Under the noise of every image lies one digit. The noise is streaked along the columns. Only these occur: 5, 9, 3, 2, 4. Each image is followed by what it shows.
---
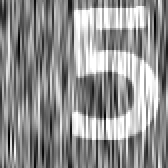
light 5
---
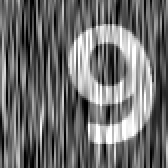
light 9
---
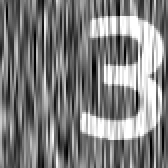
light 3
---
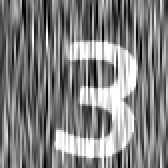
light 3
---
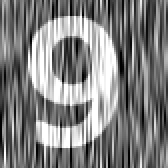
light 9
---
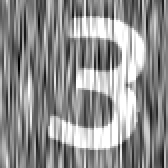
light 3
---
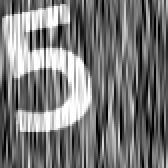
light 5
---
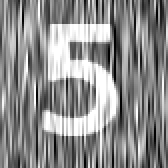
light 5
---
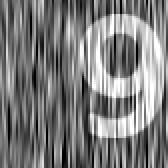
light 9
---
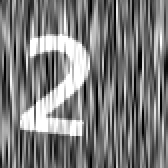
light 2
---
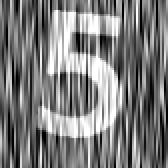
light 5
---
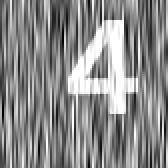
light 4
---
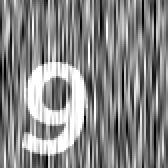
light 9
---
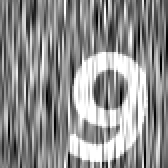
light 9
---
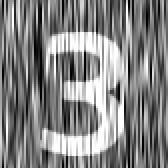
light 3
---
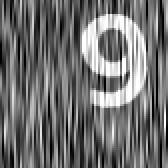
light 9
